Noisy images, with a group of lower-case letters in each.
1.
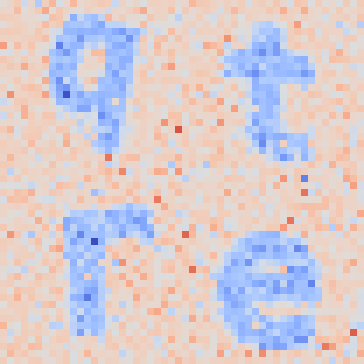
top left: q; top right: t; bottom left: r; bottom right: e
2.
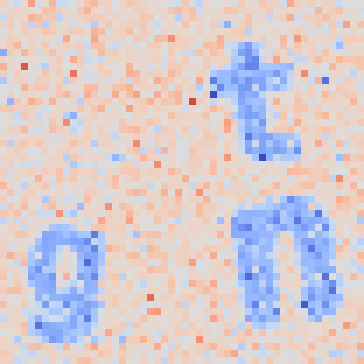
top right: t; bottom left: g; bottom right: n
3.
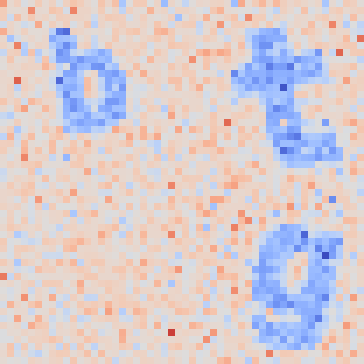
top left: b; top right: t; bottom right: g
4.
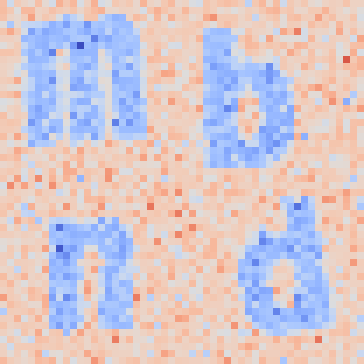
top left: m; top right: b; bottom left: n; bottom right: d
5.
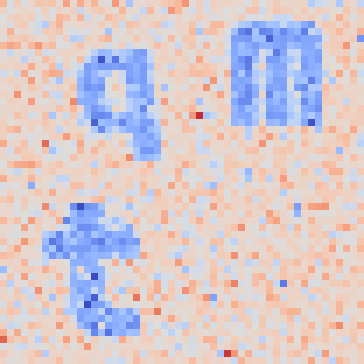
top left: q; top right: m; bottom left: t
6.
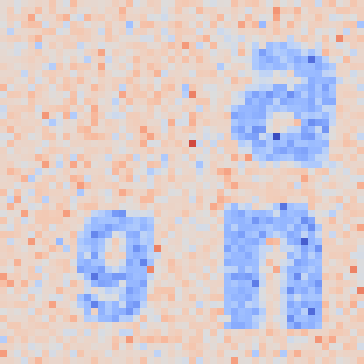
top right: a; bottom left: g; bottom right: n
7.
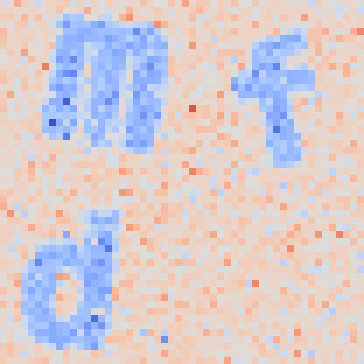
top left: m; top right: f; bottom left: d
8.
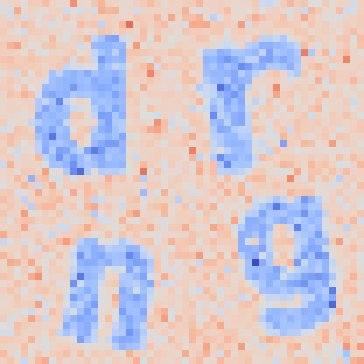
top left: d; top right: r; bottom left: n; bottom right: g
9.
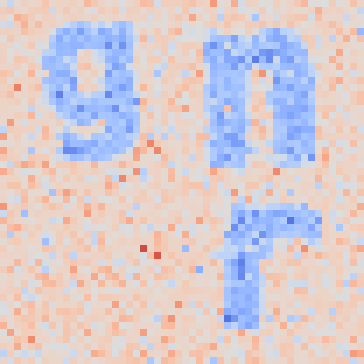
top left: g; top right: n; bottom right: r
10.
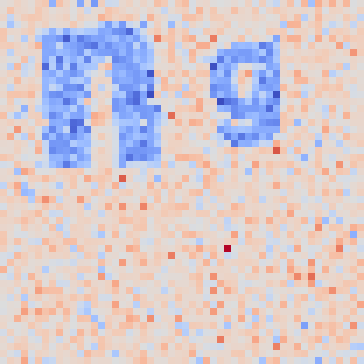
top left: n; top right: g
